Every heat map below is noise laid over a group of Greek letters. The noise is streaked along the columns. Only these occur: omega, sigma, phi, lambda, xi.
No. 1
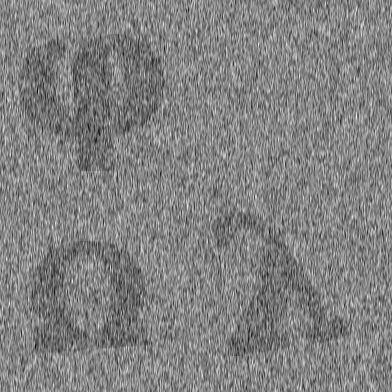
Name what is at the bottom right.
lambda
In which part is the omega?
bottom left
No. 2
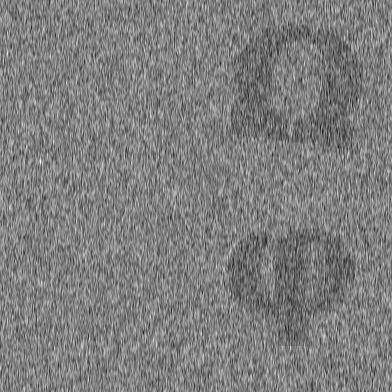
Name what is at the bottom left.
nothing
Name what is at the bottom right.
phi
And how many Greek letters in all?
2
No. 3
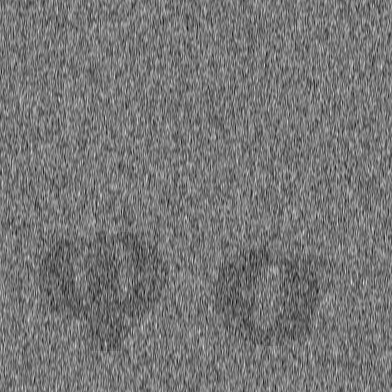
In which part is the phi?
bottom left
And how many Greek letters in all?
2
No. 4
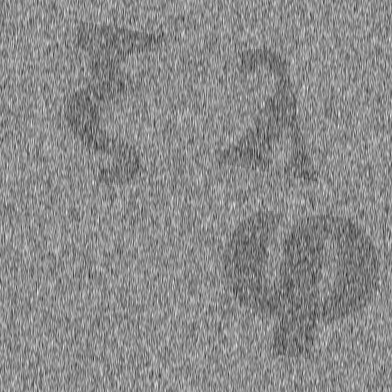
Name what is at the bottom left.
nothing
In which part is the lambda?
top right
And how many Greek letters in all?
3
